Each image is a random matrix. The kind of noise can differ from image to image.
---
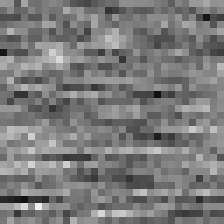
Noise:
streaked along the rows
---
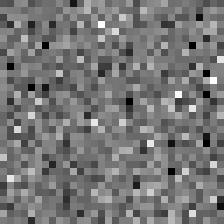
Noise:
heavy tails
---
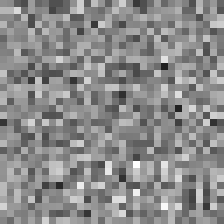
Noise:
low rank plus noise
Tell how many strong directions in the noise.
three or four
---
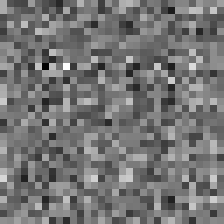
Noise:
low rank plus noise
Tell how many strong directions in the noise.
two
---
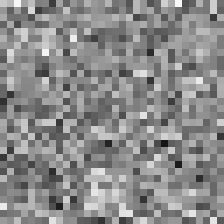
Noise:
low rank plus noise
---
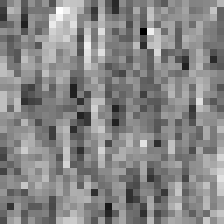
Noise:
streaked along the columns
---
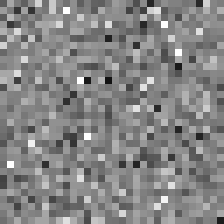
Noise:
heavy tails
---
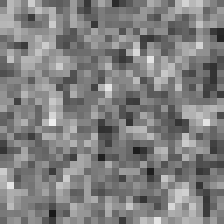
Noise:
blotchy
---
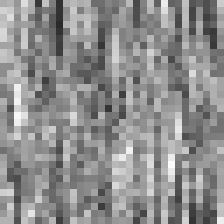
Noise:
streaked along the columns
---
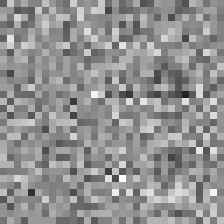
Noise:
low rank plus noise
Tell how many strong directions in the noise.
three or four
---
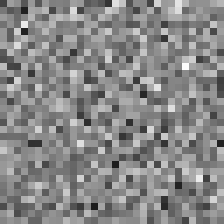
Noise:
independent entries
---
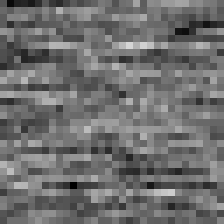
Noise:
streaked along the rows
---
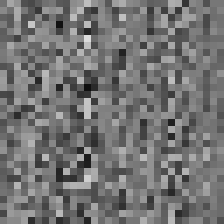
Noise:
columns of uneven size
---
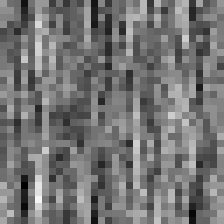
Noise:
streaked along the columns
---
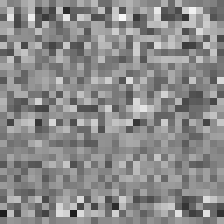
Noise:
rows of uneven size
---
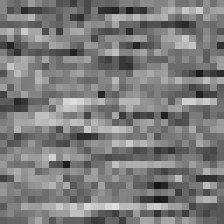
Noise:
streaked along the rows
